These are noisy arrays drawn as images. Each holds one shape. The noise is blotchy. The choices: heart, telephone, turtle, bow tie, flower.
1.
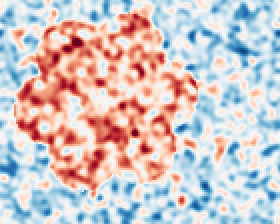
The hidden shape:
flower
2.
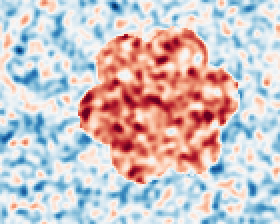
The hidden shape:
flower
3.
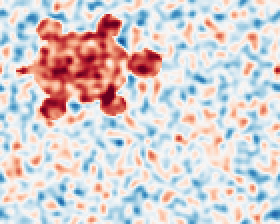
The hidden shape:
turtle
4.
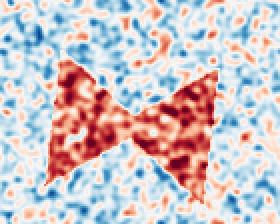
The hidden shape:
bow tie
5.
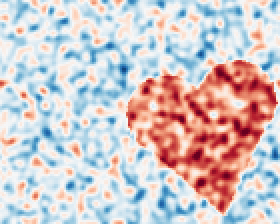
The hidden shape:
heart
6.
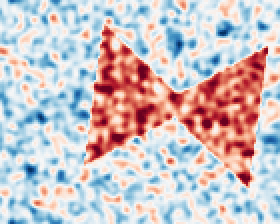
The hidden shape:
bow tie
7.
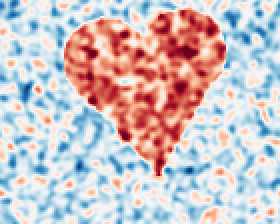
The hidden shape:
heart
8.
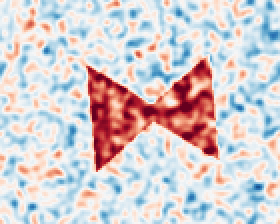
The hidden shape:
bow tie
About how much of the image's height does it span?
half
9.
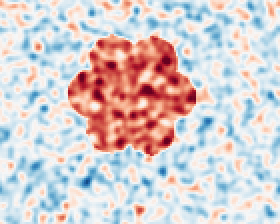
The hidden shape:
flower
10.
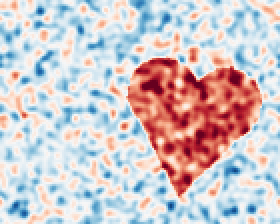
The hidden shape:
heart
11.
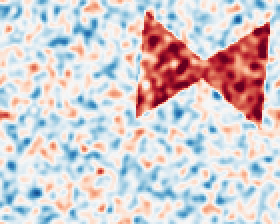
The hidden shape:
bow tie
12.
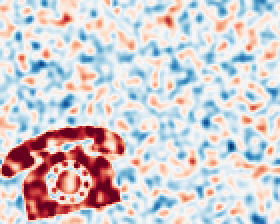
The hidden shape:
telephone
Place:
bottom left
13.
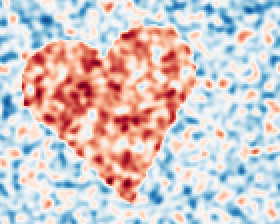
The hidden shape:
heart
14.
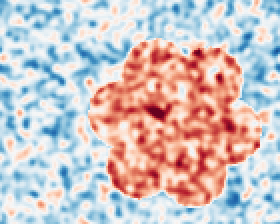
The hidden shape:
flower
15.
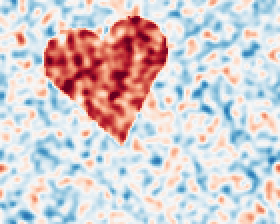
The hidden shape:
heart
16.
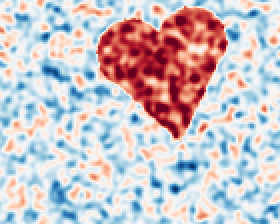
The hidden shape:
heart
